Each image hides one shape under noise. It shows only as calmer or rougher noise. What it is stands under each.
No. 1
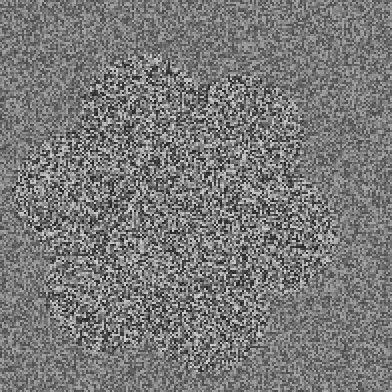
flower
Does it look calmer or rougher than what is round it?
rougher
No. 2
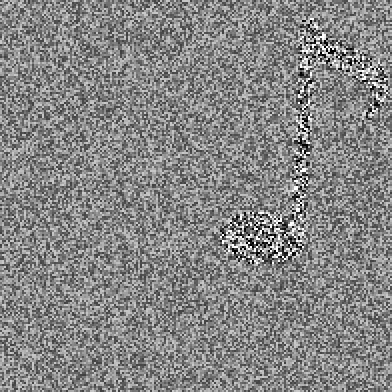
musical note
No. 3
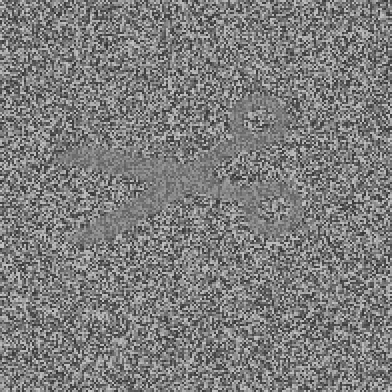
pair of scissors
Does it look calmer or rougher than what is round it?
calmer
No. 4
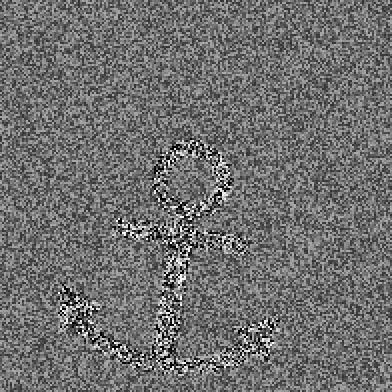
anchor
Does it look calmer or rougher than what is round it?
rougher
